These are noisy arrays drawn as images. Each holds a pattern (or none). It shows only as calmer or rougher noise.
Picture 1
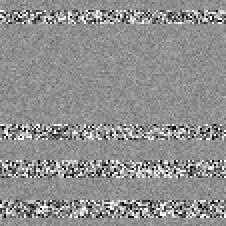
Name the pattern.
bands of rows
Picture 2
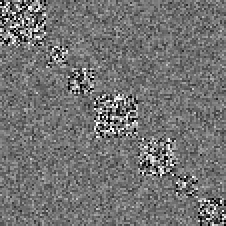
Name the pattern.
blocks along the diagonal
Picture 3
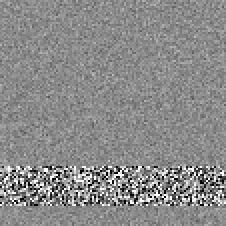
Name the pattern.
one band of rows
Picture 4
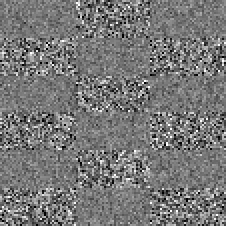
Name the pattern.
a checkerboard
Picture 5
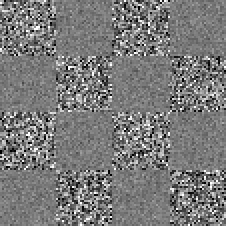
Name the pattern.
a checkerboard
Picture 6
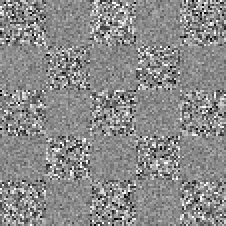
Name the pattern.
a checkerboard
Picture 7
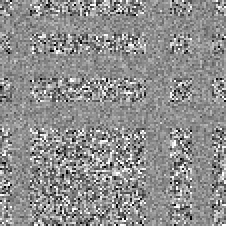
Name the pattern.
bands of rows crossing bands of columns
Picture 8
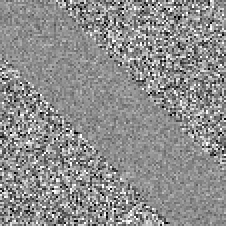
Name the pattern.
a diagonal band
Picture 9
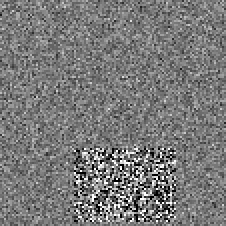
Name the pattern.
one block
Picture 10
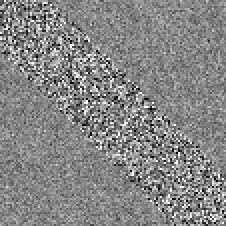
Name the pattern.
a diagonal band
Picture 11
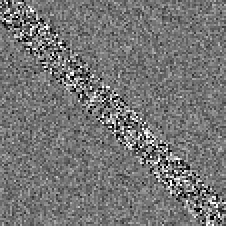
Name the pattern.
a diagonal band
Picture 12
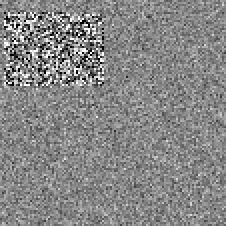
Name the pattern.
one block
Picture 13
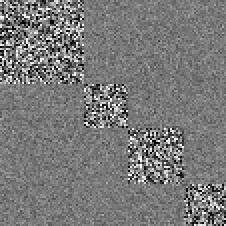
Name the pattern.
blocks along the diagonal
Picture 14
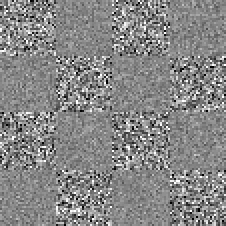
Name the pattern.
a checkerboard
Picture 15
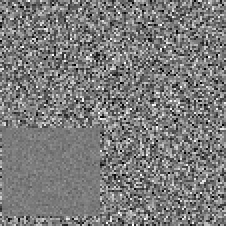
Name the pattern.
one block
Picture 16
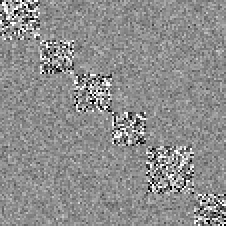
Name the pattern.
blocks along the diagonal
